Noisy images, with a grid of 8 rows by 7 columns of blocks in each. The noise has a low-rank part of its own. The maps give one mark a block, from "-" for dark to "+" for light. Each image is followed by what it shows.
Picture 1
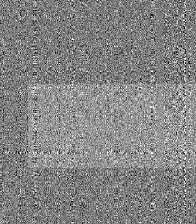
- - - - - - -
- - - - - - -
- - - - - - -
- + + + + + +
- + + + + + +
- + + + + + +
- - - - - - -
- - - - - - -
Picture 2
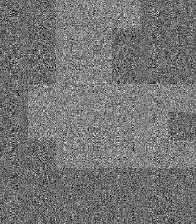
- - + + + - -
- - + + - - -
- - + + - - -
- + + + + + +
- + + + + + -
- - + + + + +
- - - - - - -
- - - - - - -
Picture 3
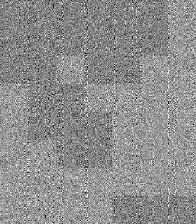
- - - - - - +
- - - - - - +
- - + - - + +
+ - - + + + +
+ - - - + + +
+ + - - + + +
+ + + + + + +
+ + + + - - -
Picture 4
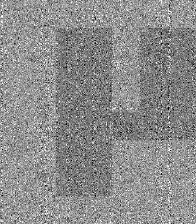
+ + + + + + +
+ + - - + - -
+ + - - + - -
+ + - - + - -
+ + - - - - -
+ + - - + + +
+ + - - + + +
+ + + + + + +
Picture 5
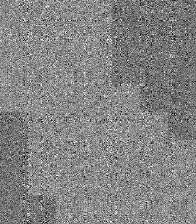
+ + + + - - -
+ + + + - - -
+ + + + - - -
+ + + + + - -
- + + + + + -
- + + + + + +
- + + + + + +
- - + + + + +
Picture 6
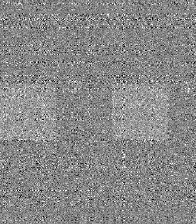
- - - - - - -
- - - - - - -
- - - - - - -
+ + - - + + -
+ + - - + + -
- - - - - - -
- - - - - - -
- - - - - - -
